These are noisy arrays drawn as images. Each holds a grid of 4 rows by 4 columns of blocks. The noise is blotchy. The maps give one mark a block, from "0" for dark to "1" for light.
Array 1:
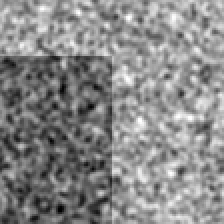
1 1 1 1
0 0 1 1
0 0 1 1
0 0 1 1
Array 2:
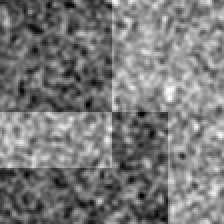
0 0 1 1
0 0 1 1
1 1 0 1
0 0 0 1
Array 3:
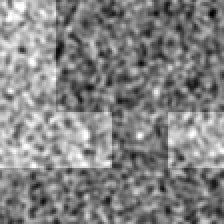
1 0 0 0
1 0 0 0
1 1 0 1
0 0 0 0
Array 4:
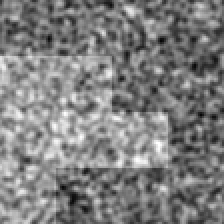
0 0 0 0
1 1 0 0
1 1 1 0
1 0 0 0
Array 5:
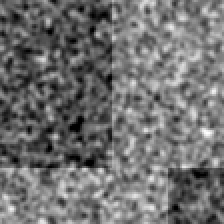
0 0 1 1
0 0 1 1
0 0 1 1
1 1 1 0
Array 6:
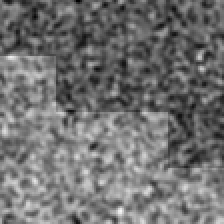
0 0 0 0
1 0 0 0
1 1 1 0
1 1 1 1
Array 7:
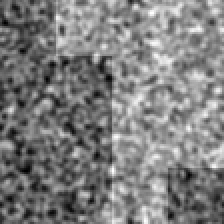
0 1 1 1
0 0 1 1
0 0 1 1
0 0 1 0
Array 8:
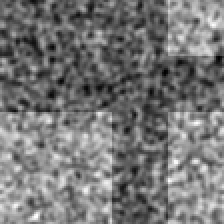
0 0 0 1
0 0 0 0
1 1 0 1
1 1 0 1
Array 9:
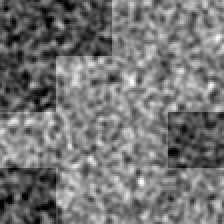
0 0 1 1
0 1 1 1
1 1 1 0
0 1 1 1
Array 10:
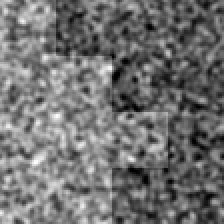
1 0 0 0
1 1 0 0
1 1 1 0
1 1 0 0
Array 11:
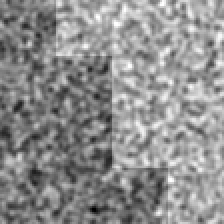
0 1 1 1
0 0 1 1
0 0 1 1
0 0 0 1
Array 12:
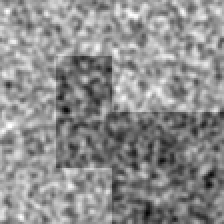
1 1 1 1
1 0 1 1
1 0 0 0
1 1 0 0
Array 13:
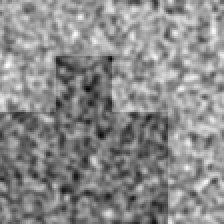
1 1 1 1
1 0 1 1
0 0 0 1
0 0 0 1
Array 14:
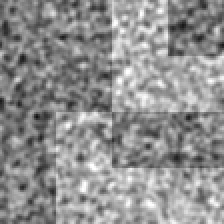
0 0 1 0
0 0 1 1
0 1 0 0
0 1 1 1
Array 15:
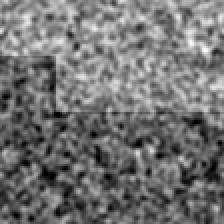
1 1 1 1
0 1 1 1
0 0 0 0
0 0 0 0
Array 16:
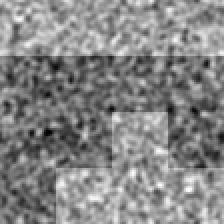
1 1 1 1
0 0 0 0
0 0 1 0
0 1 1 1
